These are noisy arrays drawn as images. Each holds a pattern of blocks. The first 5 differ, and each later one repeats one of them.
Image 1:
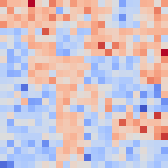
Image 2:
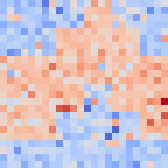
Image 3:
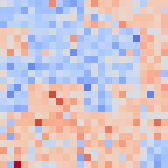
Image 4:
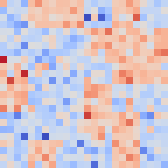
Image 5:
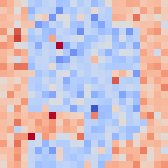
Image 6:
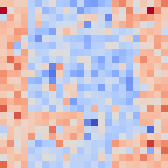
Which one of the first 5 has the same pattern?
5
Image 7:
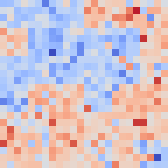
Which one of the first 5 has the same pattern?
3
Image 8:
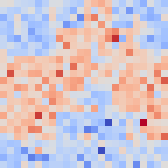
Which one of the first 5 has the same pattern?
2
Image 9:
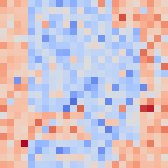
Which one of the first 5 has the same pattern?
5
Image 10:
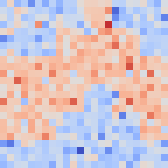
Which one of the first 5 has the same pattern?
2
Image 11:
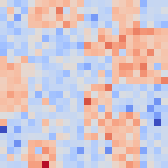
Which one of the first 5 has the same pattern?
4
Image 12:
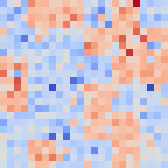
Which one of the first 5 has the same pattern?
4
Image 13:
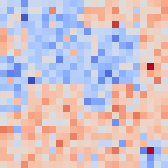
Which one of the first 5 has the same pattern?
3
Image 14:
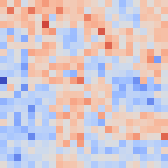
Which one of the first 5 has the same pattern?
1
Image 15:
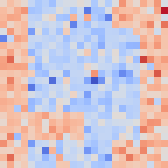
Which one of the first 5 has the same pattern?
5
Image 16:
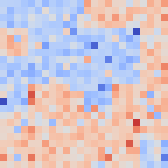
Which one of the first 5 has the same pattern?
3
